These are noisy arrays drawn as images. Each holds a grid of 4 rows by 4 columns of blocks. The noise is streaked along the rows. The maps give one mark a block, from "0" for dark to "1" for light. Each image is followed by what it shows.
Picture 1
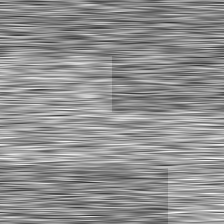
0 0 0 0
1 1 0 0
1 1 1 1
0 0 0 1
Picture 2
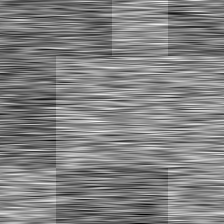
0 0 1 0
0 1 1 1
0 1 1 1
1 0 0 1
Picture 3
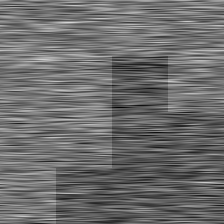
1 1 1 1
1 1 0 1
1 1 0 0
1 0 0 0
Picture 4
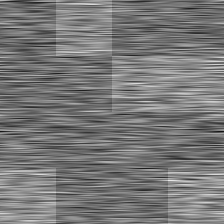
0 1 0 0
0 0 1 1
0 0 0 0
1 0 0 1
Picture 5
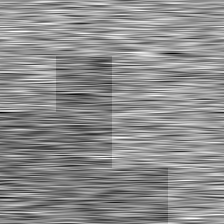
1 1 1 1
1 0 1 1
0 0 1 1
0 0 0 1
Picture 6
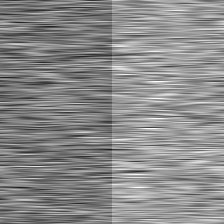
0 0 1 1
0 0 1 1
0 0 1 1
0 0 1 1
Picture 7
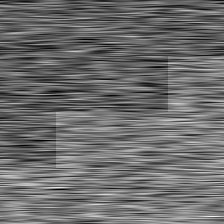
0 0 0 0
0 0 0 1
0 1 1 1
1 1 1 1
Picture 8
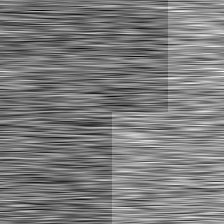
0 0 0 1
0 0 0 1
0 0 1 1
0 0 1 1
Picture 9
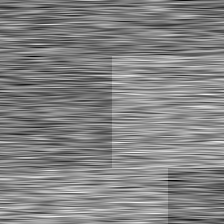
0 0 0 0
0 0 1 1
0 0 1 1
1 1 1 0
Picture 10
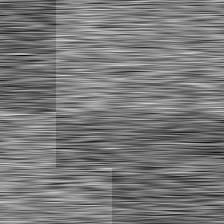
0 1 1 1
0 1 1 1
1 0 0 0
1 1 0 0
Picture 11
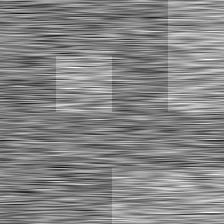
0 0 0 1
0 1 0 1
0 0 0 0
0 0 1 1
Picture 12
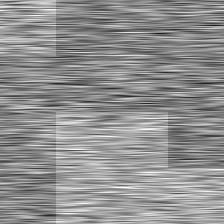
1 0 0 0
0 0 0 0
0 1 1 0
0 1 1 1
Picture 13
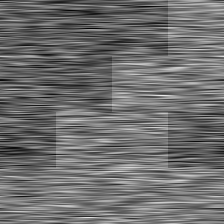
0 0 0 1
0 0 1 1
0 1 1 0
1 1 1 1
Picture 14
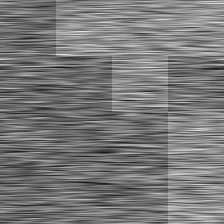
0 1 1 1
0 0 1 0
0 0 0 1
0 0 0 1
